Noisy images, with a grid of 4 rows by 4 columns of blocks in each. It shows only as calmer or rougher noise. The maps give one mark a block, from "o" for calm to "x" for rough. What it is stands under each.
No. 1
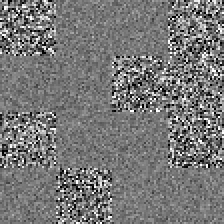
x o o x
o o x x
x o o x
o x o o
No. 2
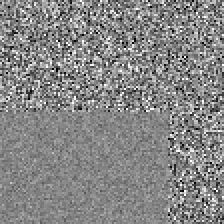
x x x x
x x x x
o o o x
o o o x
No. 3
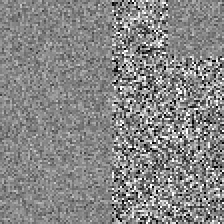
o o x o
o o x x
o o x x
o o x x
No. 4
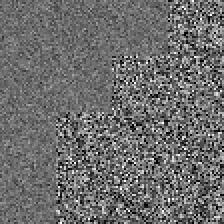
o o o x
o o x x
o x x x
o x x x
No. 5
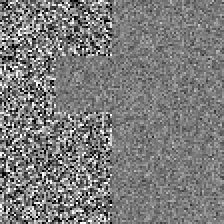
x x o o
x o o o
x x o o
x x o o
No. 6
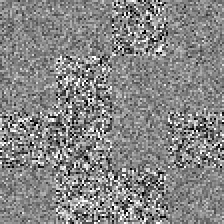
o o x o
o x o o
x x o x
o x x o
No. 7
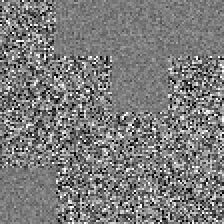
x o o o
x x o x
x x x x
o x x x
